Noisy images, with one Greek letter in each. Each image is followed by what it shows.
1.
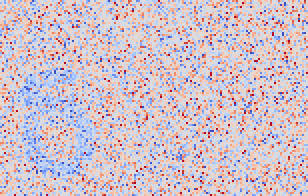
blue delta
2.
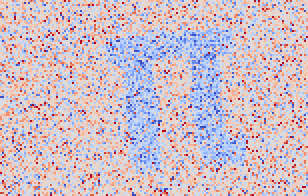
blue pi
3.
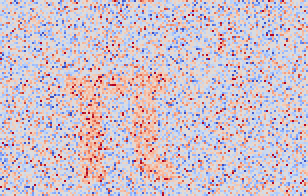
red pi
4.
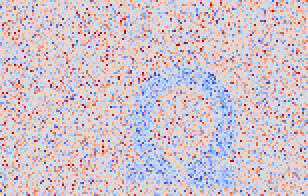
blue omega
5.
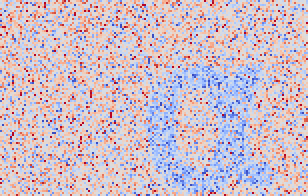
blue alpha
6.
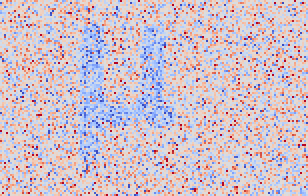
blue mu
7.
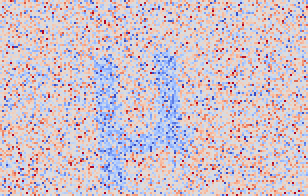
blue mu
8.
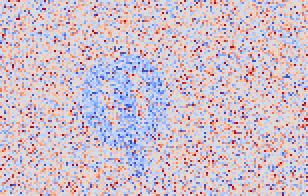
blue phi
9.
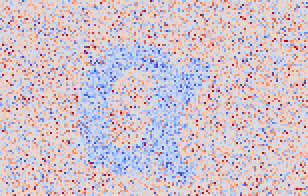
blue alpha
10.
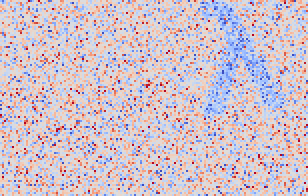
blue lambda
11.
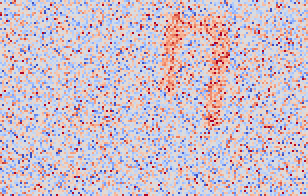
red eta
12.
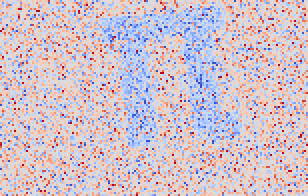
blue pi
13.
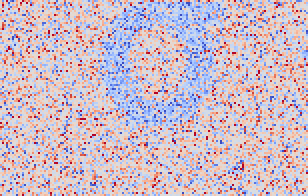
blue sigma
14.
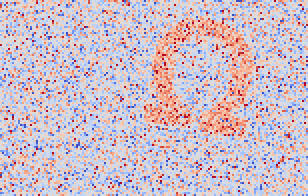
red omega
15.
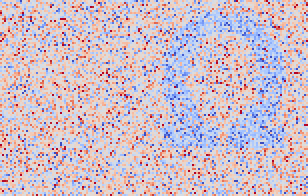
blue omega
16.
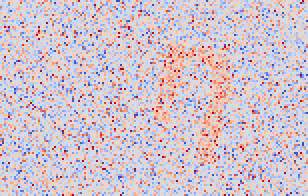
red eta
